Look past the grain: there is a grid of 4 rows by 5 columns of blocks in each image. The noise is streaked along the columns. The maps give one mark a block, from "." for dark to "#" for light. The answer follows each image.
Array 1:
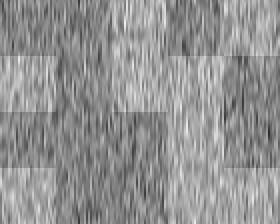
. . # . #
# . # # .
. . . # .
# . . # #
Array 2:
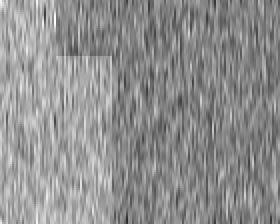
# . . . .
# # . . .
# # . . .
# # . . .
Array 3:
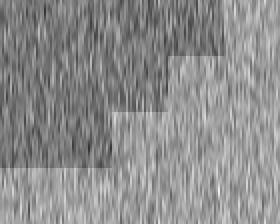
. . . . #
. . . # #
. . # # #
# # # # #
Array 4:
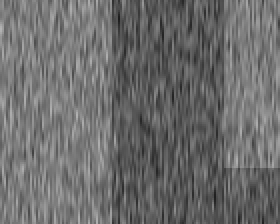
# # . . #
# # . . #
# # . . #
# # . . .
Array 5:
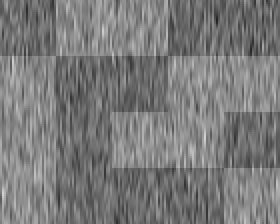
. # # . .
# . . # #
# . # # .
# . . . #
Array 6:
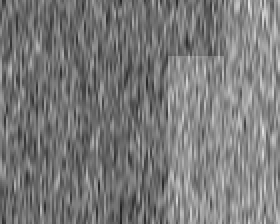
. . . . #
. . . # #
. . . # #
. . . # #
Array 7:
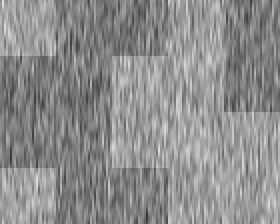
# . . # .
. . # # .
. . # # #
# . . # #
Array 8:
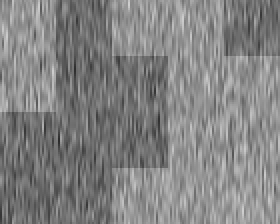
# . # # .
# . . # #
. . . # #
. . # # #
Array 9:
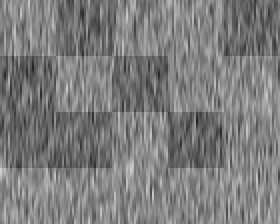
# . # # .
. # . # #
. . # . #
# # # # #
